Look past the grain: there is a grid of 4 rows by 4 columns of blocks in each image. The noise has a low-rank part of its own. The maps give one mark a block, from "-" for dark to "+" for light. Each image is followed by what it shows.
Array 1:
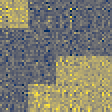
+---
----
--++
-+++
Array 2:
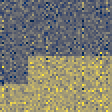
----
----
-+++
++++
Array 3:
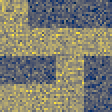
+---
++++
--+-
+++-
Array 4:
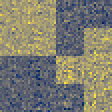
++--
++-+
--++
---+
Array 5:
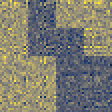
+-++
+--+
++--
++--
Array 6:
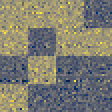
+++-
+-++
-+--
+---
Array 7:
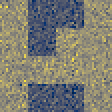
+--+
+-++
++++
+--+
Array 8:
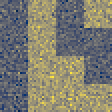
-+-+
-+--
-++-
-+++
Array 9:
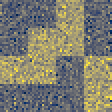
--+-
-++-
++-+
---+
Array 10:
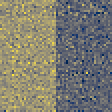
++--
++--
++--
++--
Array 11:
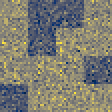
+--+
+-++
+++-
-+++
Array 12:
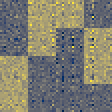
-++-
-+-+
+--+
+---
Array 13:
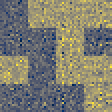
-+++
--+-
+-++
---+
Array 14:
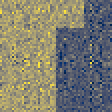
+++-
++--
++--
++--
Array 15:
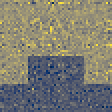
++++
++++
+--+
----
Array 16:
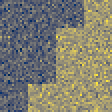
---+
--++
--++
-+++
